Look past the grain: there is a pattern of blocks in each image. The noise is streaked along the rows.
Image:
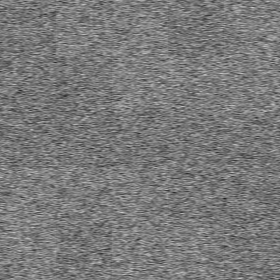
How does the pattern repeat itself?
the same after a half turn
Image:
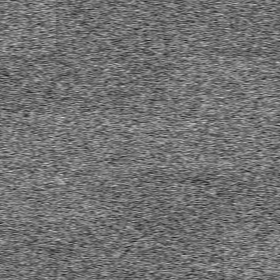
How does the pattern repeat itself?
the same after a half turn
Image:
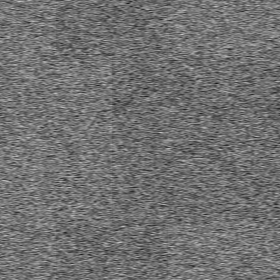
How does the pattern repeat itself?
top and bottom mirror each other
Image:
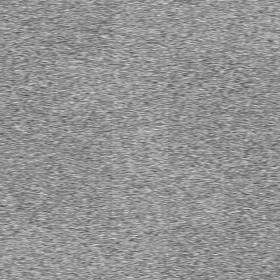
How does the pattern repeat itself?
the same after a half turn
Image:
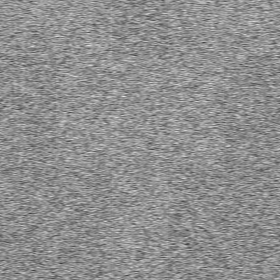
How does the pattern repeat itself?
left and right mirror each other
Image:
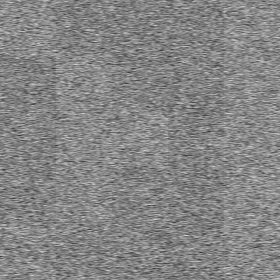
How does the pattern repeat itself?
top and bottom mirror each other
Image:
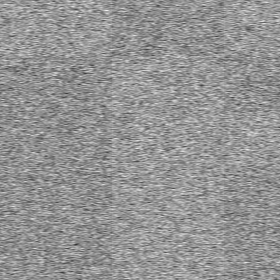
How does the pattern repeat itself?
no symmetry
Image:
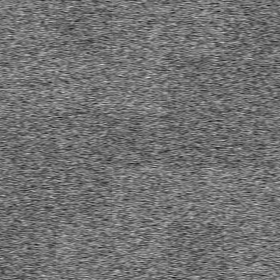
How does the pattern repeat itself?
the same after a half turn
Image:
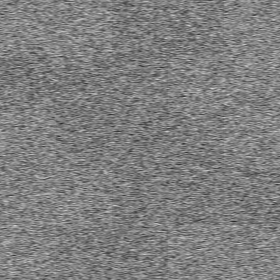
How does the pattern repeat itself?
the same after a half turn
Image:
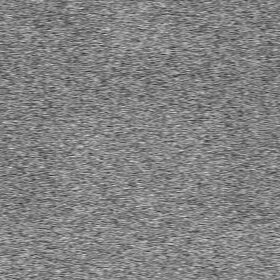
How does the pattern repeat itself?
left and right mirror each other
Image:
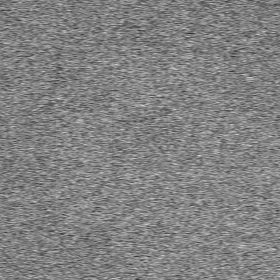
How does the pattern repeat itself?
mirrored about the diagonal from the top left
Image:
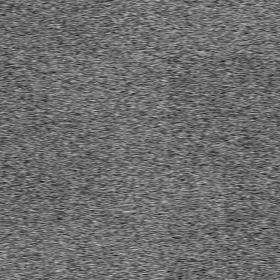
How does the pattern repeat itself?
the same after a half turn
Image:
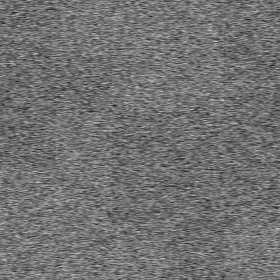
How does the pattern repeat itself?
no symmetry
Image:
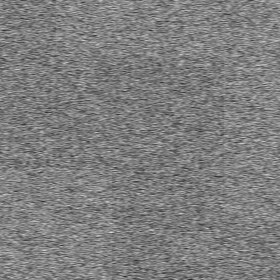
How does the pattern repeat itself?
mirrored about the diagonal from the bottom left
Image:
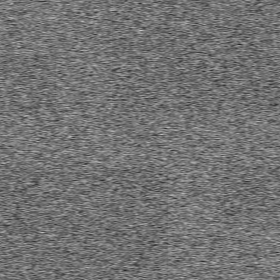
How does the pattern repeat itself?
the same after a half turn
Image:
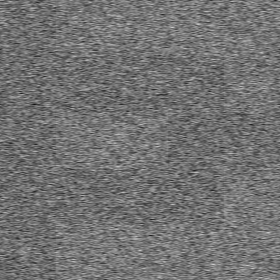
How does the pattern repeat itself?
top and bottom mirror each other
